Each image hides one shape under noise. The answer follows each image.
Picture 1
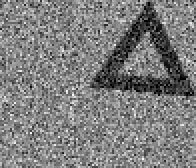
triangle frame
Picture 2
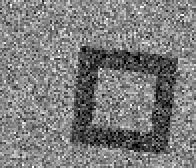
square frame
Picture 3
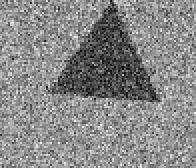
triangle
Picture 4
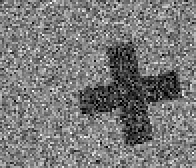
cross
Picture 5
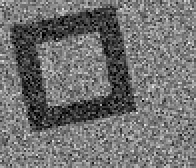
square frame
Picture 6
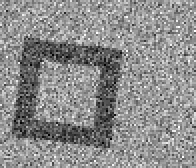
square frame
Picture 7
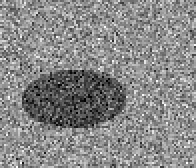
ellipse
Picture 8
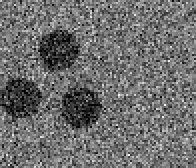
three dots
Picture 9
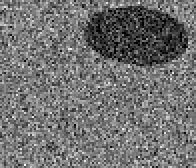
ellipse
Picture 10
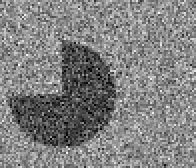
disc with a wedge cut out
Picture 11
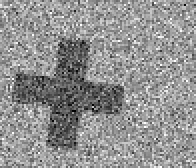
cross
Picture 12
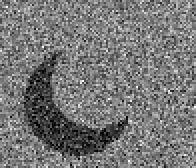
crescent
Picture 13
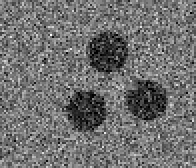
three dots
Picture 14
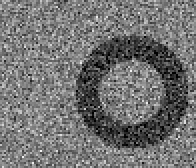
ring
